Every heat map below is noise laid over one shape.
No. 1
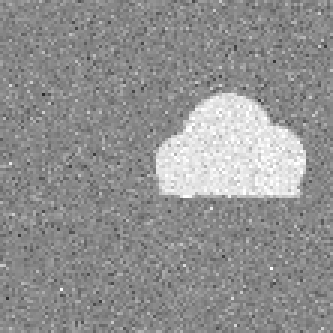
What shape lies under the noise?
cloud
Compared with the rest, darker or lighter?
lighter
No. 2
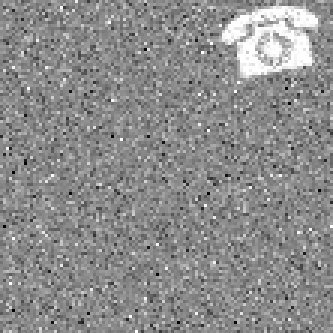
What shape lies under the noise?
telephone
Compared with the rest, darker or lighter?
lighter
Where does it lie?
top right
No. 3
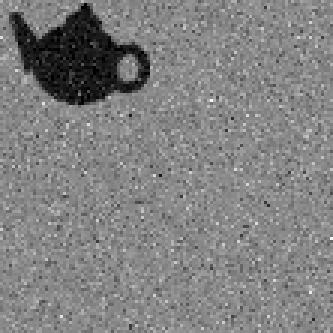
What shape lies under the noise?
teapot
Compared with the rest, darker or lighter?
darker
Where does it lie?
top left
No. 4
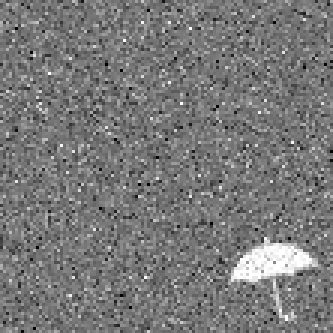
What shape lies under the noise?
umbrella
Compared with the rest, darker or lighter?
lighter
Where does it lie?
bottom right
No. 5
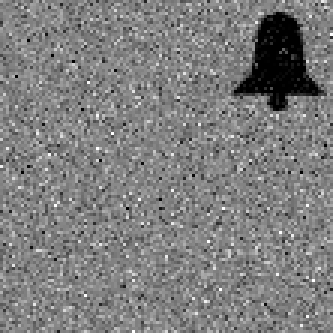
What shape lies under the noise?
bell
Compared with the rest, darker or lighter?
darker
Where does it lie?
top right
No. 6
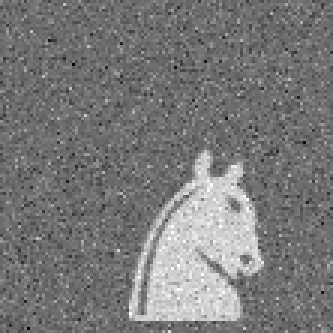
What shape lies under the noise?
chess knight
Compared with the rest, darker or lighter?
lighter
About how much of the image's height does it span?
half
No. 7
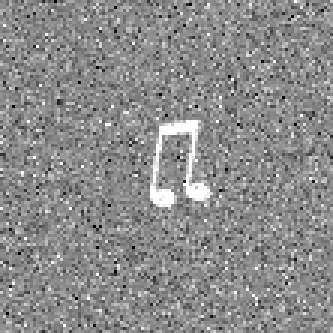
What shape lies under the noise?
pair of musical notes
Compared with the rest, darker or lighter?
lighter
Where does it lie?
centre
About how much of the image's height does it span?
a quarter
